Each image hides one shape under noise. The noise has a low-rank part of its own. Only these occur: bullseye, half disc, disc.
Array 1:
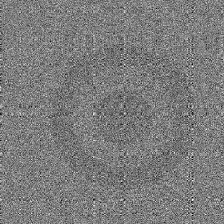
bullseye
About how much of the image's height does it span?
two thirds
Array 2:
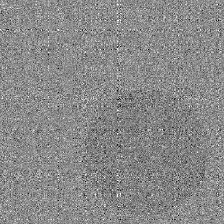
disc
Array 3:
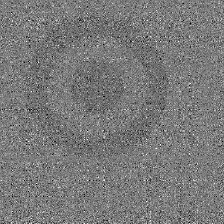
bullseye
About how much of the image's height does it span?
two thirds
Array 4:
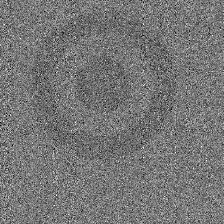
bullseye
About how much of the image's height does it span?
two thirds
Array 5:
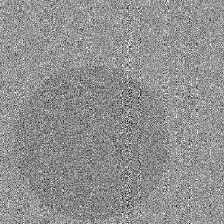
disc
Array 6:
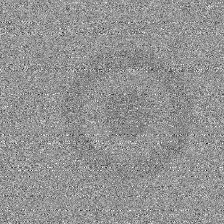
bullseye
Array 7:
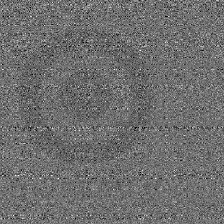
bullseye
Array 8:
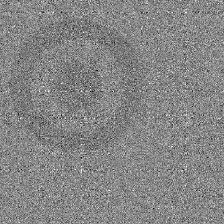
bullseye
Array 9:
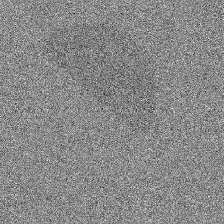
half disc
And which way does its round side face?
up and right
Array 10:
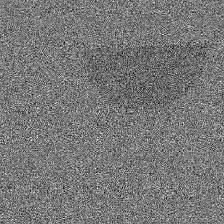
half disc
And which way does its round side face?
down
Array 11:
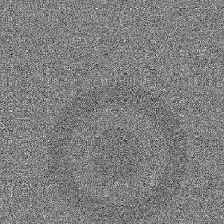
bullseye
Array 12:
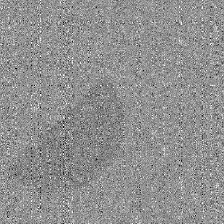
half disc
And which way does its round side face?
down and right
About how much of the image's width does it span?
half
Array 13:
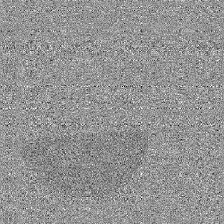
half disc
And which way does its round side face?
down
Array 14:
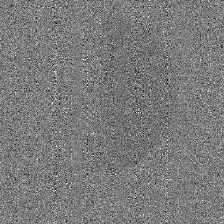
half disc
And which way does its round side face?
right
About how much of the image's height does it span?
two thirds
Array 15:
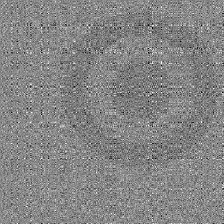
bullseye
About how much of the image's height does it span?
two thirds
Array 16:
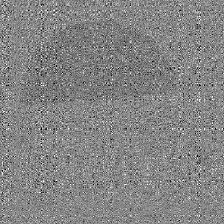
half disc
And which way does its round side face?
up
